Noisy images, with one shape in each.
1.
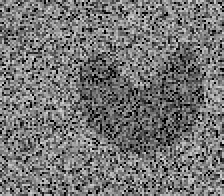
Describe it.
dark disc with a wedge cut out
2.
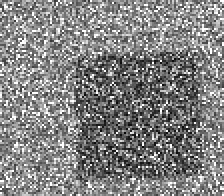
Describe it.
dark square
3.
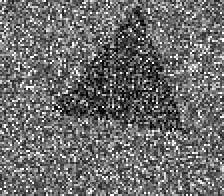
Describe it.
dark triangle
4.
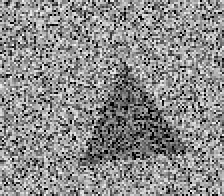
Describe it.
dark triangle
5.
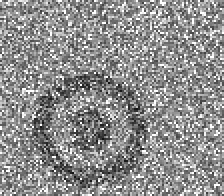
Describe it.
dark bullseye
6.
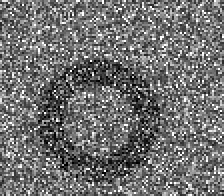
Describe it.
dark ring
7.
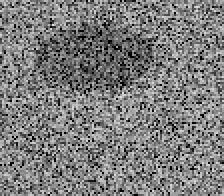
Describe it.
dark ellipse
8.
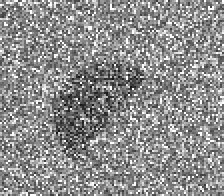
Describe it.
dark half disc
